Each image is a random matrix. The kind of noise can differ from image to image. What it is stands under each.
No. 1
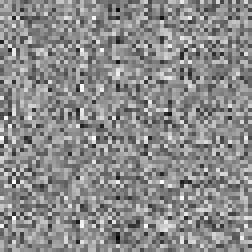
low rank plus noise
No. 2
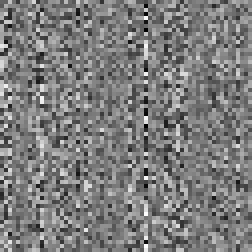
columns of uneven size
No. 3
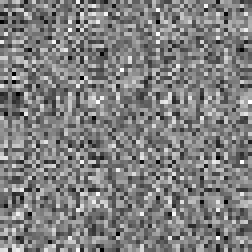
low rank plus noise
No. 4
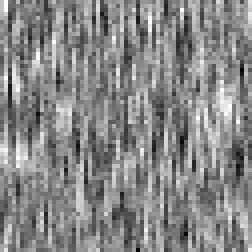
streaked along the columns
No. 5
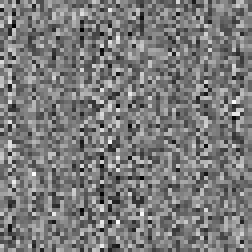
columns of uneven size
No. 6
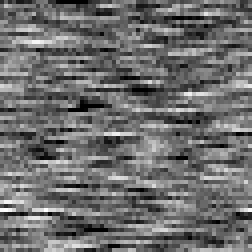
streaked along the rows
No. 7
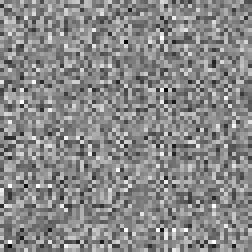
low rank plus noise
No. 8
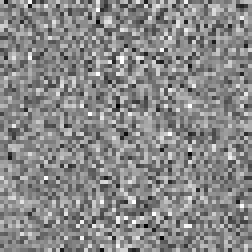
low rank plus noise
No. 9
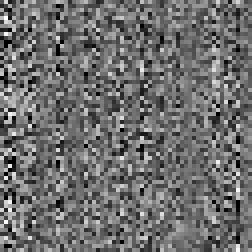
columns of uneven size
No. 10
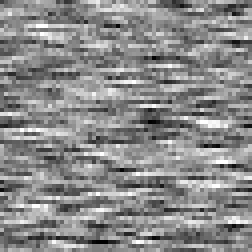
streaked along the rows
